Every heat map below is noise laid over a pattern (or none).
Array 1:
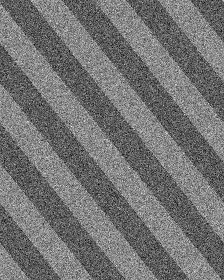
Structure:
diagonal stripes
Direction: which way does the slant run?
top left to bottom right
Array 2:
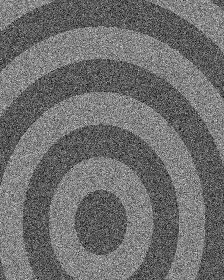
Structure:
rings round one point
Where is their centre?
bottom middle
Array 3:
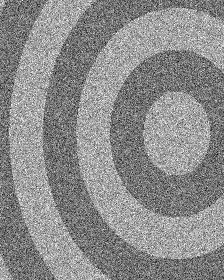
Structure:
rings round one point
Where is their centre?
middle right
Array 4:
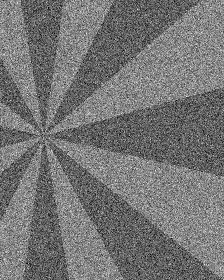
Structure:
spokes from one point
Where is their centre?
middle left
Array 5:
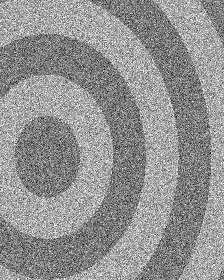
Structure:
rings round one point
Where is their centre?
middle left
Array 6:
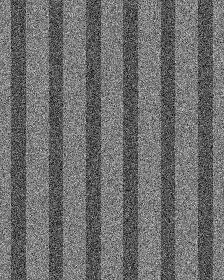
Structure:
vertical stripes
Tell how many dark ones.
6
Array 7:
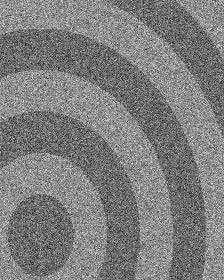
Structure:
rings round one point
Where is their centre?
bottom left
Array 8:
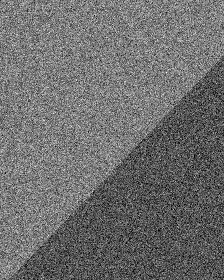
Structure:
a sharp edge
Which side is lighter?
top left
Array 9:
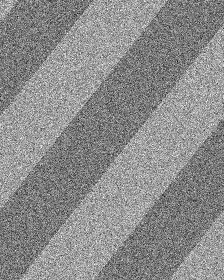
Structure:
diagonal stripes
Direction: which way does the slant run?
bottom left to top right
